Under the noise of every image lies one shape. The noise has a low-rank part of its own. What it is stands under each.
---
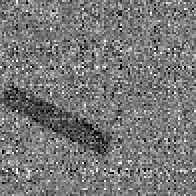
bar
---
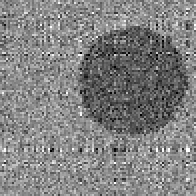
disc
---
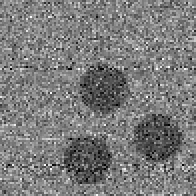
three dots
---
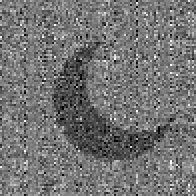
crescent
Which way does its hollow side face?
up and right
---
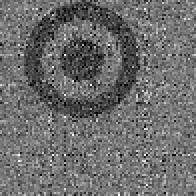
bullseye
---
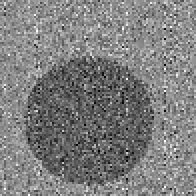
disc
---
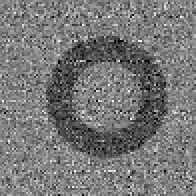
ring
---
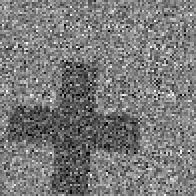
cross
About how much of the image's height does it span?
two thirds
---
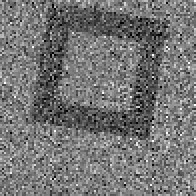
square frame
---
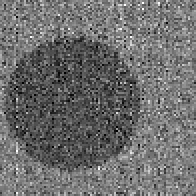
disc
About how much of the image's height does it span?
two thirds
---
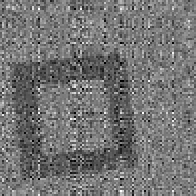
square frame
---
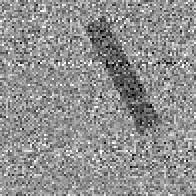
bar
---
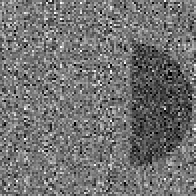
half disc
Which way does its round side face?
right
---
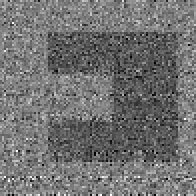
square with a notch
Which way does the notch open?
left
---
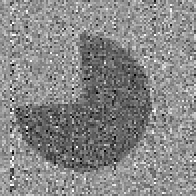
disc with a wedge cut out
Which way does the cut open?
up and left
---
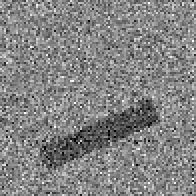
bar
